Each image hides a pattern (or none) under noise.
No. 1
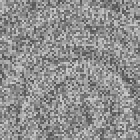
rings round one point
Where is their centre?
bottom middle
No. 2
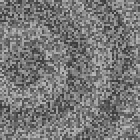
rings round one point
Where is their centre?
middle left
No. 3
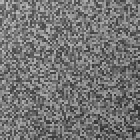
a smooth slope
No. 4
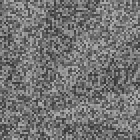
spokes from one point
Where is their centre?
bottom left
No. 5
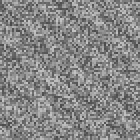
diagonal stripes
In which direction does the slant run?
top left to bottom right
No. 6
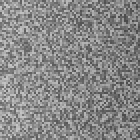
a smooth slope
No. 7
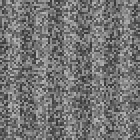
vertical stripes
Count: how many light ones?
5
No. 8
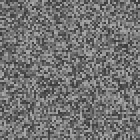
only noise
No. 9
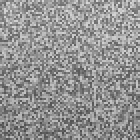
a smooth slope
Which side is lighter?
top
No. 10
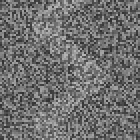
a wavy band
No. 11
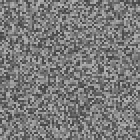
only noise
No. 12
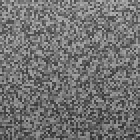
a smooth slope
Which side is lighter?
top
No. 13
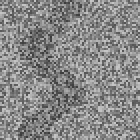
a wavy band
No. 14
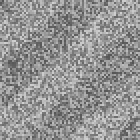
diagonal stripes
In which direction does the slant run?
bottom left to top right
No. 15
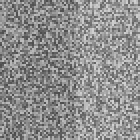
a sharp edge
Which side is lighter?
right
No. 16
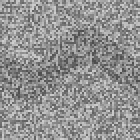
a wavy band
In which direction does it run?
left to right
